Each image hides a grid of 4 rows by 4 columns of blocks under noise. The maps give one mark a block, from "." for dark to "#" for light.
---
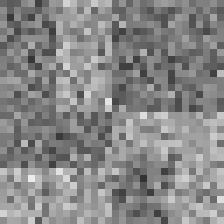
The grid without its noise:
.#..
.#..
..##
##.#
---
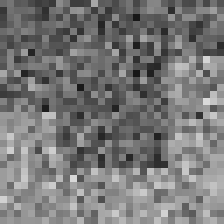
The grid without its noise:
....
...#
#..#
####
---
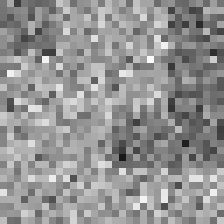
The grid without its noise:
.##.
###.
##..
####
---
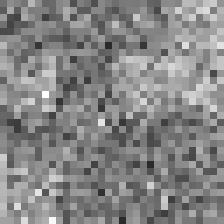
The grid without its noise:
...#
#.##
....
#...
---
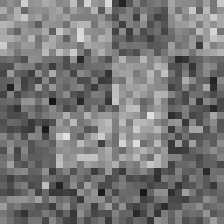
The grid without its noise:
##.#
..#.
.##.
....
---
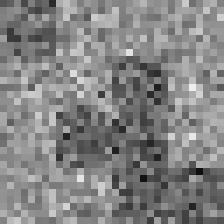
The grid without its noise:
.###
##.#
#..#
##..
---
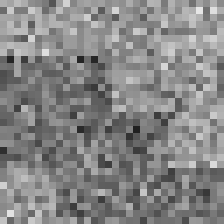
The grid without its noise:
####
..##
...#
#...
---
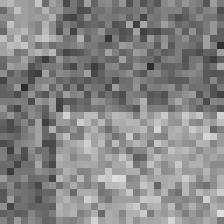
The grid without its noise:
#...
....
.###
.###
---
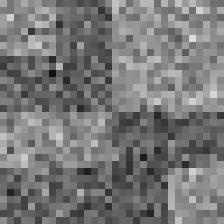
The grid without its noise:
#.##
..##
##..
...#
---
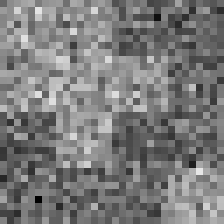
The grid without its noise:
##..
###.
.#..
...#
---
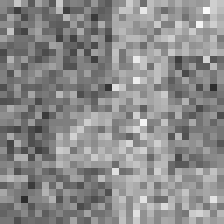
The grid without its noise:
..##
..#.
.##.
..##
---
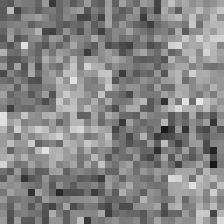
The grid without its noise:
...#
.#.#
##..
...#
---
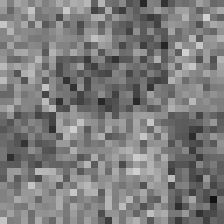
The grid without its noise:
##.#
#..#
.##.
###.
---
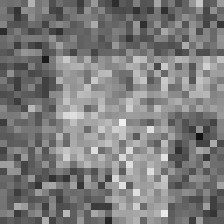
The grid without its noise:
....
.###
.##.
..#.
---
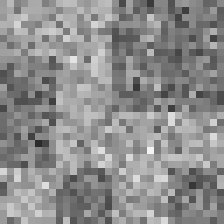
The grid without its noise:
##..
.#..
.###
#.#.
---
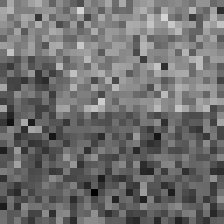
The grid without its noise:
####
.###
....
....
